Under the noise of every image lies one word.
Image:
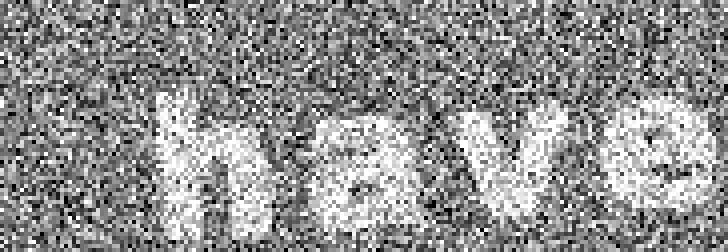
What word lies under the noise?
have
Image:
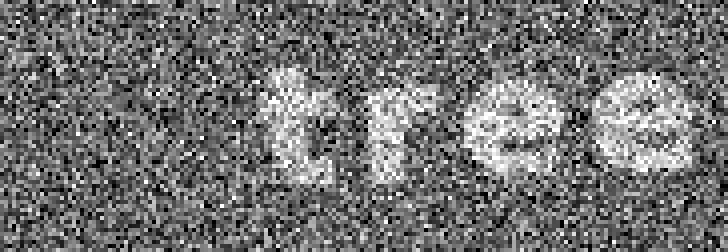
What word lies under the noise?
tree
